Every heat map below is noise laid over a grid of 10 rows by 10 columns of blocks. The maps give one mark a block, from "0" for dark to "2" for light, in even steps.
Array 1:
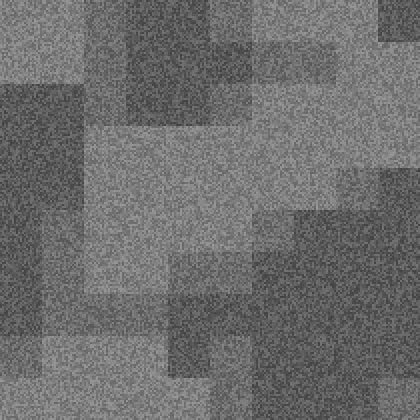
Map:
2210012220
2210001122
0010012222
0022222222
0022222210
0122221000
0122110000
0111000000
1222010000
2222210001
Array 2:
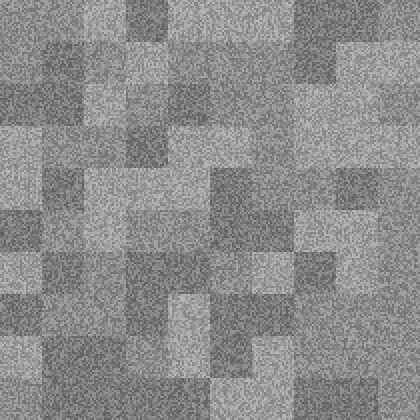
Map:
1120222001
1012111022
0021011221
2110221222
2022201101
0121100221
2010012021
0110200111
2001202111
1000022001
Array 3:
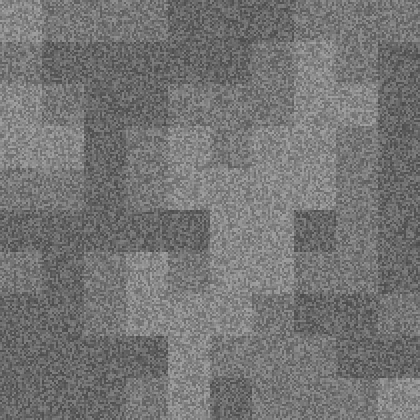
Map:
2111000111
1000001210
2100111220
2201212210
1101222210
0000022010
1012122110
0012221001
0000211100
0001201112
